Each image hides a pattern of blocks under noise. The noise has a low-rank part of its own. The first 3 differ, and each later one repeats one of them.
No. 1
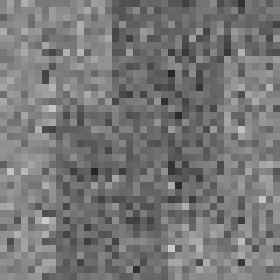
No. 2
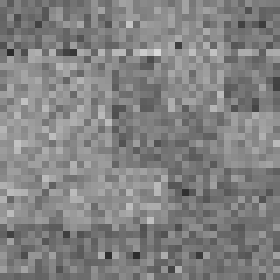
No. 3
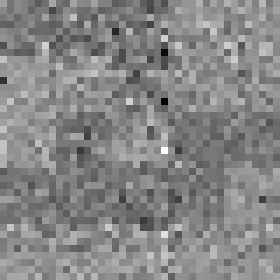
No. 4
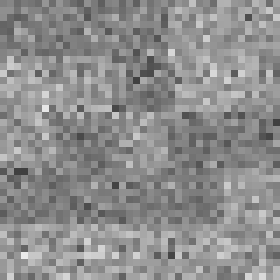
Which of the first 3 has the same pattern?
3
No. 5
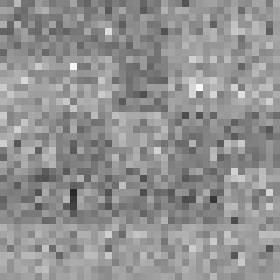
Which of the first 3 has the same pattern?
3
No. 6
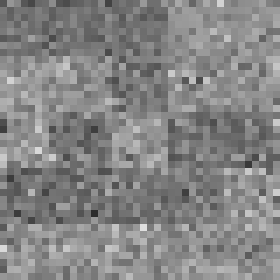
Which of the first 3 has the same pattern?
3
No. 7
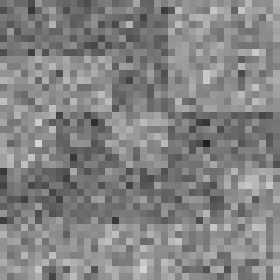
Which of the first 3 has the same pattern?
3
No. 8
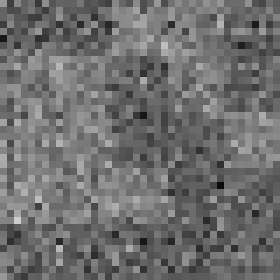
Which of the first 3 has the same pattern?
2
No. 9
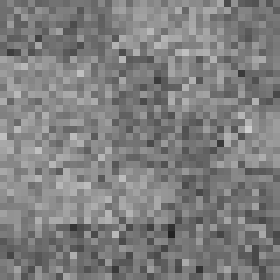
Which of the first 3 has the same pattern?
2
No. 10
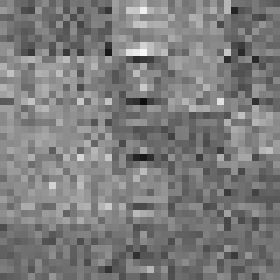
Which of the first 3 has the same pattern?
2
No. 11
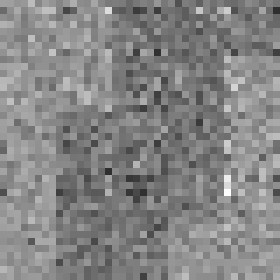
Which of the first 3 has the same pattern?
1
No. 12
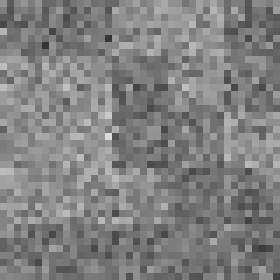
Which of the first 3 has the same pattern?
2
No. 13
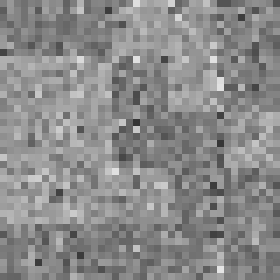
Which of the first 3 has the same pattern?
2
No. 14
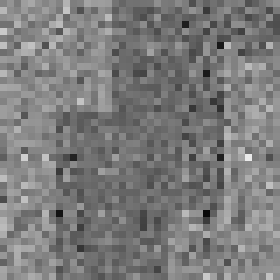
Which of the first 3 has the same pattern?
1
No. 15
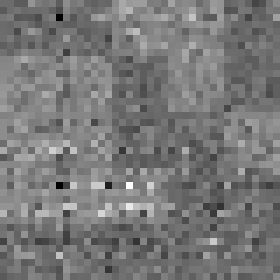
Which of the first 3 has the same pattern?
2
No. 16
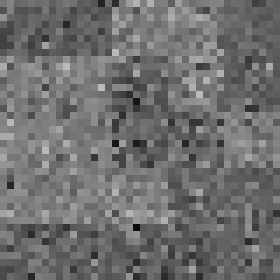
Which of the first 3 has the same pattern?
2
